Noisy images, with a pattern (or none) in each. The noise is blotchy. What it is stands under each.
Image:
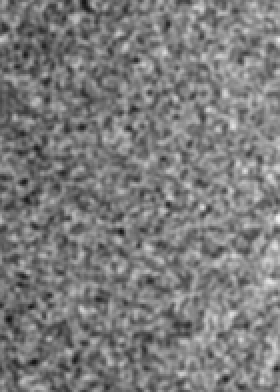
a smooth slope
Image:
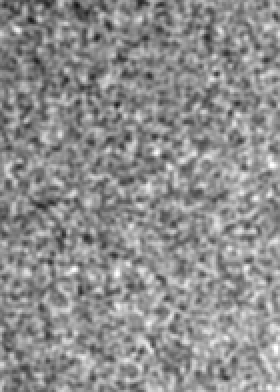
a smooth slope
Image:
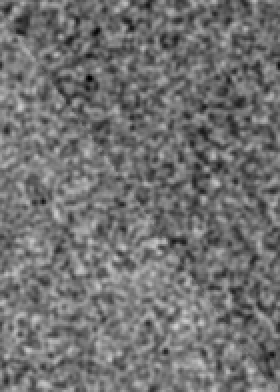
a sharp edge
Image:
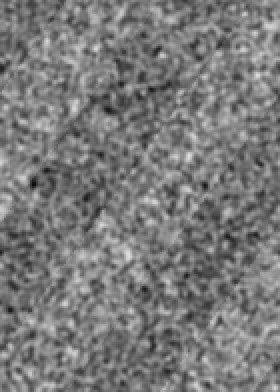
diagonal stripes
